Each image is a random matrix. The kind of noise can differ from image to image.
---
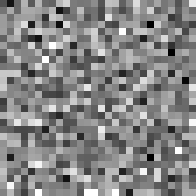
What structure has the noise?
independent entries
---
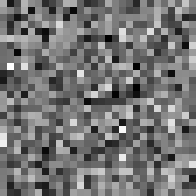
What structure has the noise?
independent entries
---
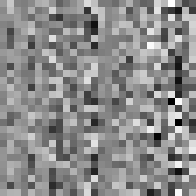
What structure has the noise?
columns of uneven size
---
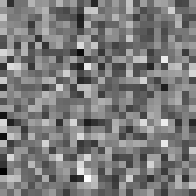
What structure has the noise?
low rank plus noise
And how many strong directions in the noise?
two
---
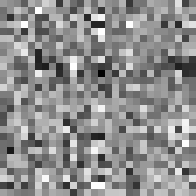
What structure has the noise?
low rank plus noise
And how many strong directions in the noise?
three or four
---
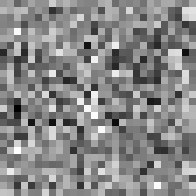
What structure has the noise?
low rank plus noise
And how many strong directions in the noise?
five to eight
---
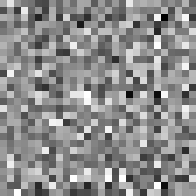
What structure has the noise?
low rank plus noise
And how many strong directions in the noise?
one
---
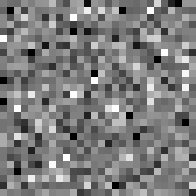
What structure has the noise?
heavy tails
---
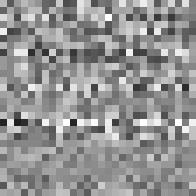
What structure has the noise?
rows of uneven size
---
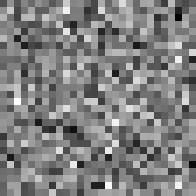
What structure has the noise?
independent entries
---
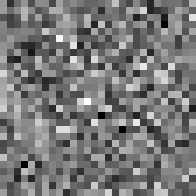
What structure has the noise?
independent entries
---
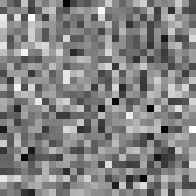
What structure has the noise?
low rank plus noise
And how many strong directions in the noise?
five to eight
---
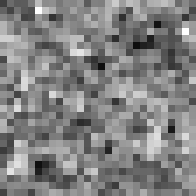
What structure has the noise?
blotchy
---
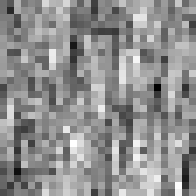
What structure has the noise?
streaked along the columns
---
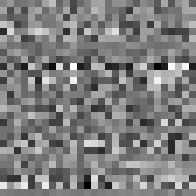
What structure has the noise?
rows of uneven size
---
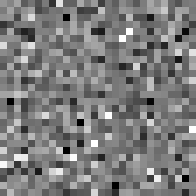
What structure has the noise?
heavy tails
